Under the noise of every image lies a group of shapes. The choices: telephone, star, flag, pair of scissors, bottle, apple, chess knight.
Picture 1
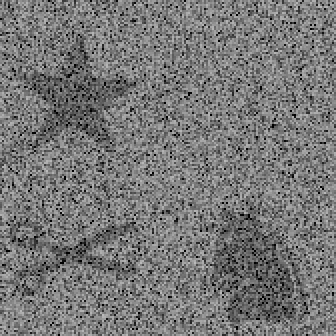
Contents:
top left: star; bottom left: pair of scissors; bottom right: chess knight
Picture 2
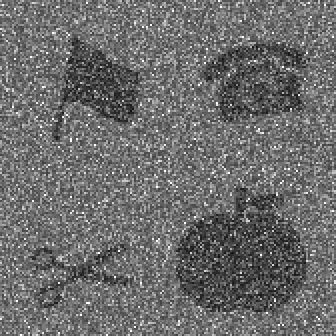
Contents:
top left: flag; top right: telephone; bottom left: pair of scissors; bottom right: apple
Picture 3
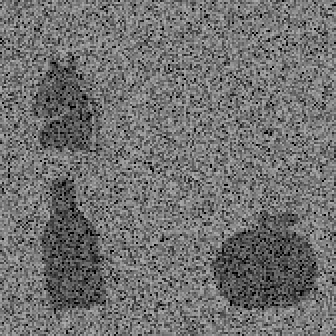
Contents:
top left: chess knight; bottom left: bottle; bottom right: apple
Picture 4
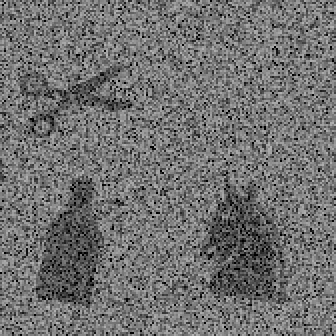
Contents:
top left: pair of scissors; bottom left: bottle; bottom right: chess knight
